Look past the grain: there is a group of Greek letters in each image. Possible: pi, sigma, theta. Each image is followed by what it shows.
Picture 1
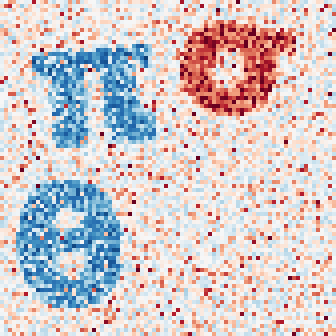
top left: blue pi; top right: red sigma; bottom left: blue theta
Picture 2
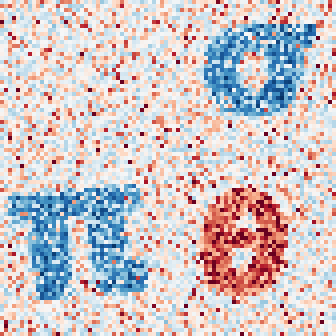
top right: blue sigma; bottom left: blue pi; bottom right: red theta
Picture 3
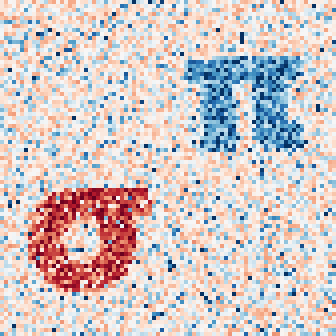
top right: blue pi; bottom left: red sigma
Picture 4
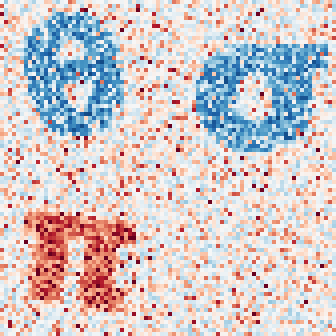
top left: blue theta; top right: blue sigma; bottom left: red pi
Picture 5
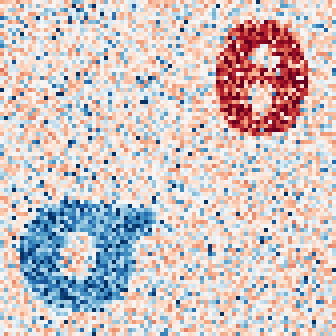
top right: red theta; bottom left: blue sigma
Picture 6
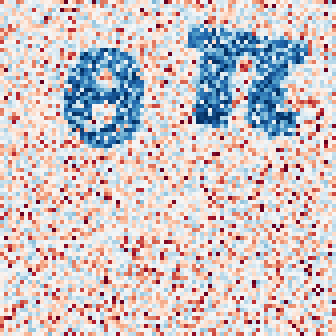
top left: blue theta; top right: blue pi
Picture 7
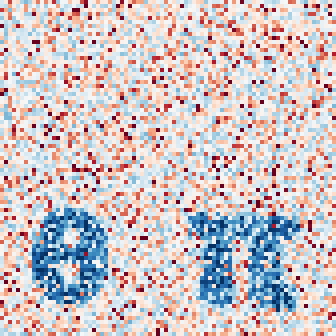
bottom left: blue theta; bottom right: blue pi
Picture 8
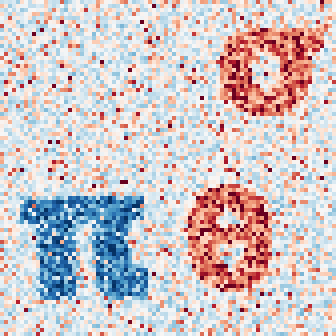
top right: red sigma; bottom left: blue pi; bottom right: red theta
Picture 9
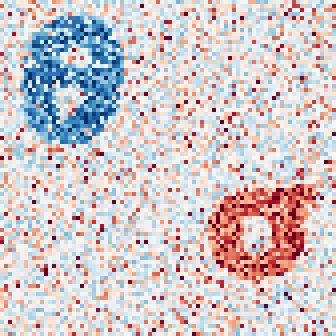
top left: blue theta; bottom right: red sigma
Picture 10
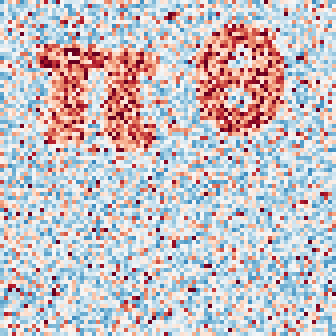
top left: red pi; top right: red theta
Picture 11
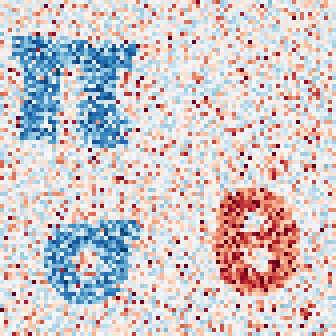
top left: blue pi; bottom left: blue sigma; bottom right: red theta
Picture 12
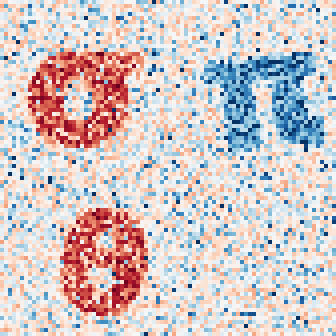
top left: red sigma; top right: blue pi; bottom left: red theta
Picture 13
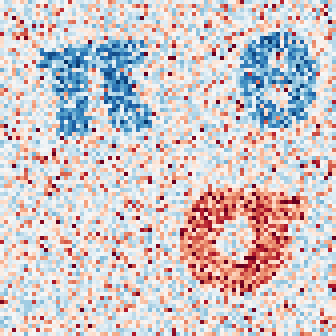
top left: blue pi; top right: blue theta; bottom right: red sigma
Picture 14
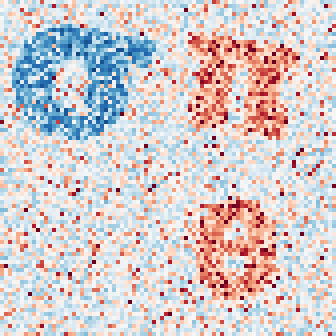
top left: blue sigma; top right: red pi; bottom right: red theta
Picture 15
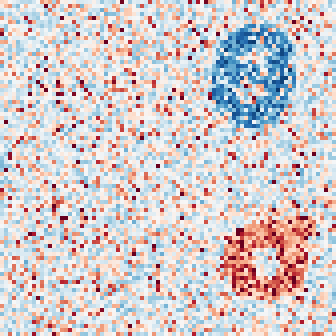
top right: blue theta; bottom right: red sigma
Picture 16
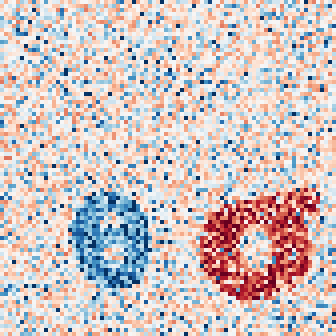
bottom left: blue theta; bottom right: red sigma
